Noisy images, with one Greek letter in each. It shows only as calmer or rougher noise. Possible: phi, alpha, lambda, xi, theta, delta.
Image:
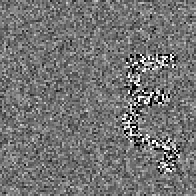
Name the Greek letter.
xi
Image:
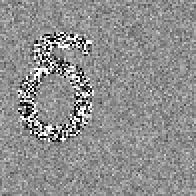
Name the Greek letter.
delta
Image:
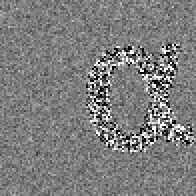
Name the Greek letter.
alpha
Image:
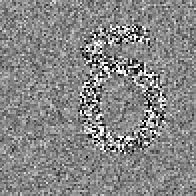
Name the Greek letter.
delta
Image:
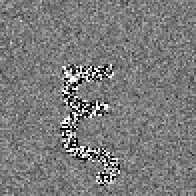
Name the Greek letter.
xi
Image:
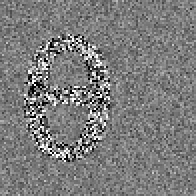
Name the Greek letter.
theta
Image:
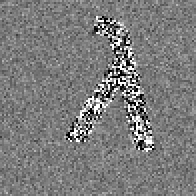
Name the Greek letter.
lambda
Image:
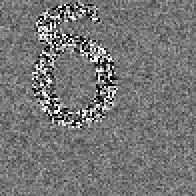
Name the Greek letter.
delta
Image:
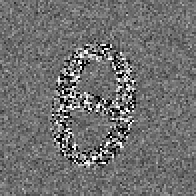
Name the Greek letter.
theta
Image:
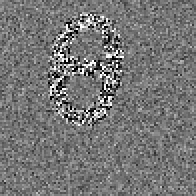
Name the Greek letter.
theta
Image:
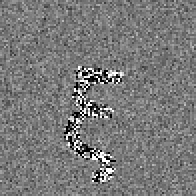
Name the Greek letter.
xi
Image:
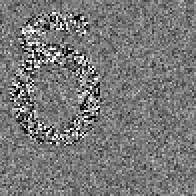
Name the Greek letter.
delta
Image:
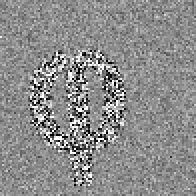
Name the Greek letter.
phi
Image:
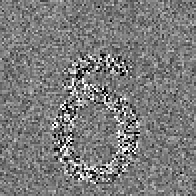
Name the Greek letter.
delta
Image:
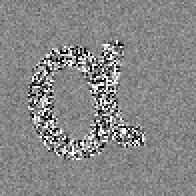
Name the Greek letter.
alpha
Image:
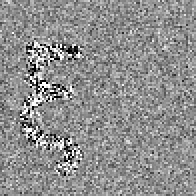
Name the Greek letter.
xi
